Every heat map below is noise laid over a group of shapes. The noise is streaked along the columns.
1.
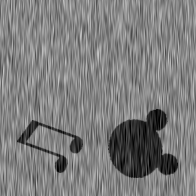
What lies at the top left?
nothing
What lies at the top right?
nothing
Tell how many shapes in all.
2
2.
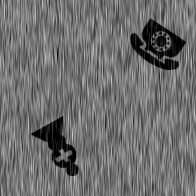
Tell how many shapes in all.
2
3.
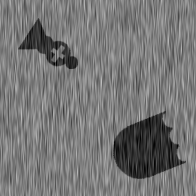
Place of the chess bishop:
top left
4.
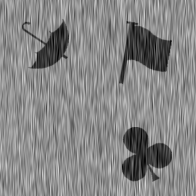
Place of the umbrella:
top left
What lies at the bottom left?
nothing
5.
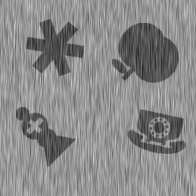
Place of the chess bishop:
bottom left
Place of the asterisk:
top left
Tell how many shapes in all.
4
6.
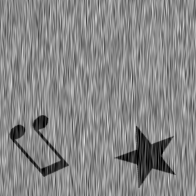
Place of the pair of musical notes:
bottom left
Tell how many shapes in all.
2
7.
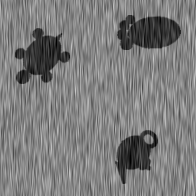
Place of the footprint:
top right
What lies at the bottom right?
teapot
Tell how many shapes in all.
3
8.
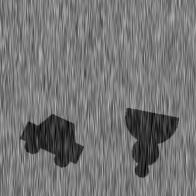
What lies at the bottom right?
chess pawn
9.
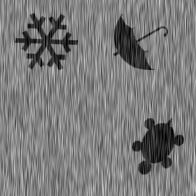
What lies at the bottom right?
turtle
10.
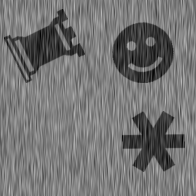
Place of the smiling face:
top right
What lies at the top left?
chess rook
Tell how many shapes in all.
3
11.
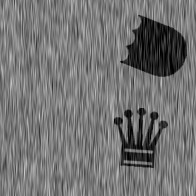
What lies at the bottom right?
chess queen
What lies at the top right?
ghost
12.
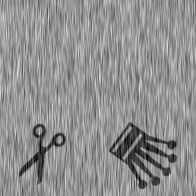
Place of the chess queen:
bottom right
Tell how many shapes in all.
2
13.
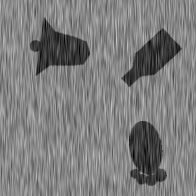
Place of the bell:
top left
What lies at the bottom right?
footprint
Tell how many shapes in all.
3
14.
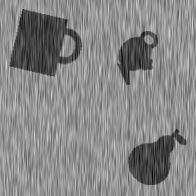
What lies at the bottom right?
pear
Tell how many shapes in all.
3
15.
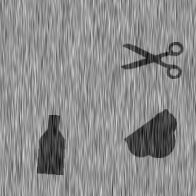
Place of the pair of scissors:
top right
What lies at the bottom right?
cloud
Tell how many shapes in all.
3
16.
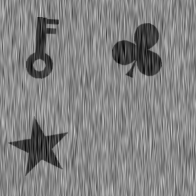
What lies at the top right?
club
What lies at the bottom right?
nothing
